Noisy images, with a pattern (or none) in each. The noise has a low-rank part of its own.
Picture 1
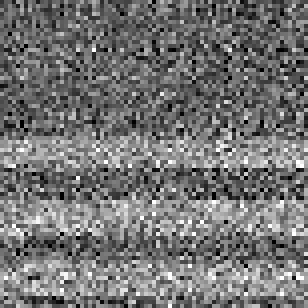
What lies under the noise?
bands of rows
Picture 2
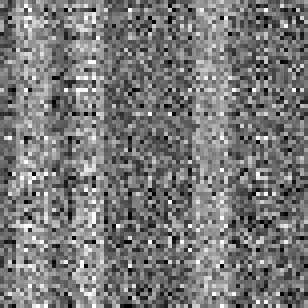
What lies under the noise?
bands of columns
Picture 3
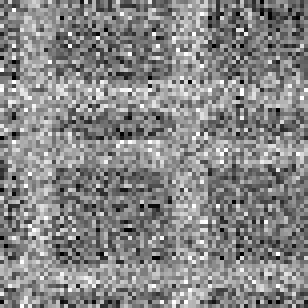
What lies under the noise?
bands of rows crossing bands of columns
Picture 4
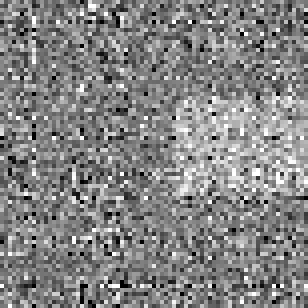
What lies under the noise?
one block
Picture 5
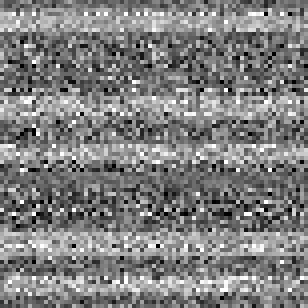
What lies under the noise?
bands of rows
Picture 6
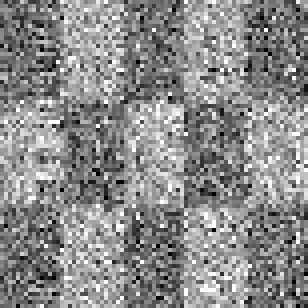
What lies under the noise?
a checkerboard
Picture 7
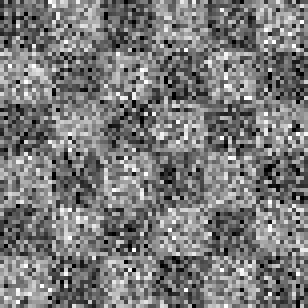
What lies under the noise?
a checkerboard
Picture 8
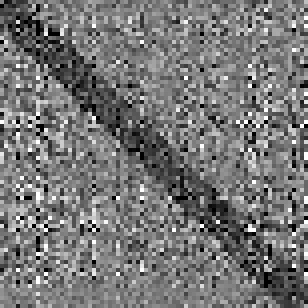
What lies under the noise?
a diagonal band
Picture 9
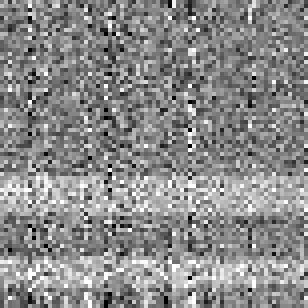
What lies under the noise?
bands of rows
